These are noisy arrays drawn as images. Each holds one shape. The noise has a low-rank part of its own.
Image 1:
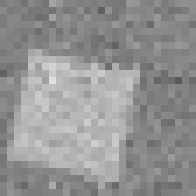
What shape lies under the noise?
square
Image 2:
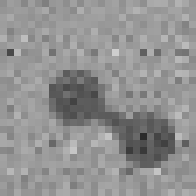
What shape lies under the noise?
dumbbell
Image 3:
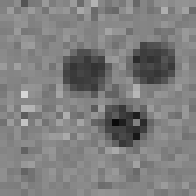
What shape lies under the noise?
three dots
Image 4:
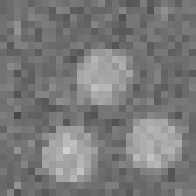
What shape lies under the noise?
three dots
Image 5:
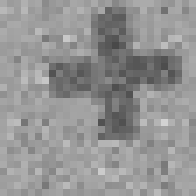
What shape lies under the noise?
cross
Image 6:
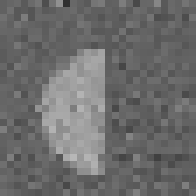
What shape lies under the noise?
half disc
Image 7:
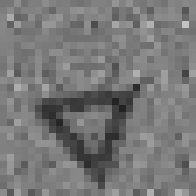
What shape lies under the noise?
triangle frame
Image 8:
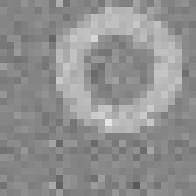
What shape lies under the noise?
ring
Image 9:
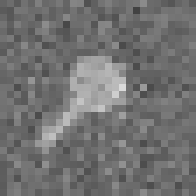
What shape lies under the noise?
lollipop
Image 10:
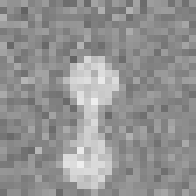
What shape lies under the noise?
dumbbell
